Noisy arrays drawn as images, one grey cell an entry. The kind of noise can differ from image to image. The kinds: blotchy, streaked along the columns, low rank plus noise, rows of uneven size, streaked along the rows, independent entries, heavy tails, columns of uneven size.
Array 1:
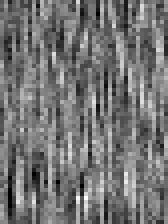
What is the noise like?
streaked along the columns
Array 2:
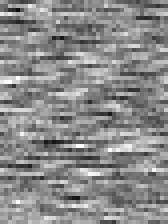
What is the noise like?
streaked along the rows
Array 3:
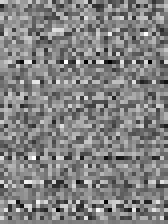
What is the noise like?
rows of uneven size
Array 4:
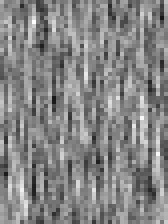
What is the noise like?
streaked along the columns
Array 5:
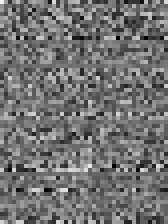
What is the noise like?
rows of uneven size
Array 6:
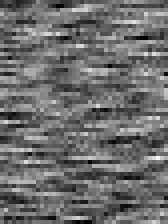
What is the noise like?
streaked along the rows
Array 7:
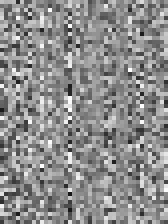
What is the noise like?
columns of uneven size
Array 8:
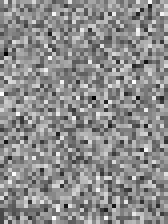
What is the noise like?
independent entries
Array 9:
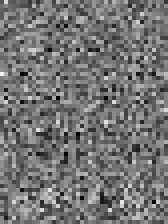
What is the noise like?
low rank plus noise
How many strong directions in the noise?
five to eight
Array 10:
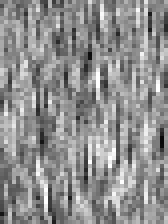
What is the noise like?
streaked along the columns
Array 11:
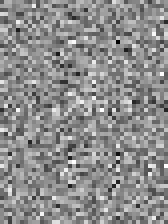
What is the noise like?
low rank plus noise
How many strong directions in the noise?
five to eight
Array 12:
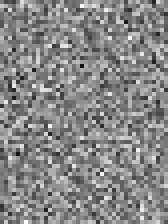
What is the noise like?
independent entries
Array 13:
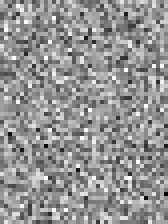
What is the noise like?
independent entries
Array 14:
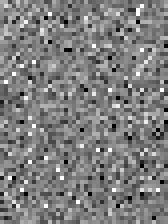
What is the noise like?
heavy tails
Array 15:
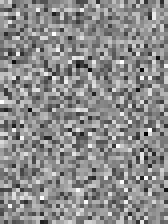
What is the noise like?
low rank plus noise
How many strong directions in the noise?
three or four
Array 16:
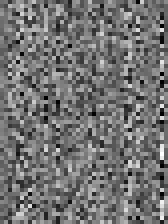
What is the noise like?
columns of uneven size
